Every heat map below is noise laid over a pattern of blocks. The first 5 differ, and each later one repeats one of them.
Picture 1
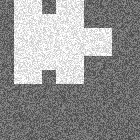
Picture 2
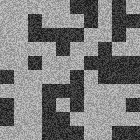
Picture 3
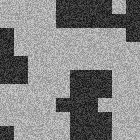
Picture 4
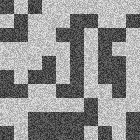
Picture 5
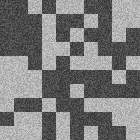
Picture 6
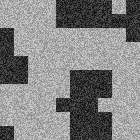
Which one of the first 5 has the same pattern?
3
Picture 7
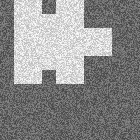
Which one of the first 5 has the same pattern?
1
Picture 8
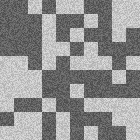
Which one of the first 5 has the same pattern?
5
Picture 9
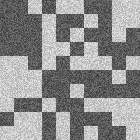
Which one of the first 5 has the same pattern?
5
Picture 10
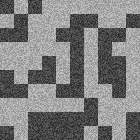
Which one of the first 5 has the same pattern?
4
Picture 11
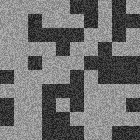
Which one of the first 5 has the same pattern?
2
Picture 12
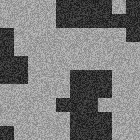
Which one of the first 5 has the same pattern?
3
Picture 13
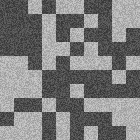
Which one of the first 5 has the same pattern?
5
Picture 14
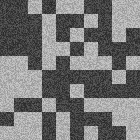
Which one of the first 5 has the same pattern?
5
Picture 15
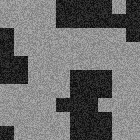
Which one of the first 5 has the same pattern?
3
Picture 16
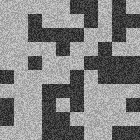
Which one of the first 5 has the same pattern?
2
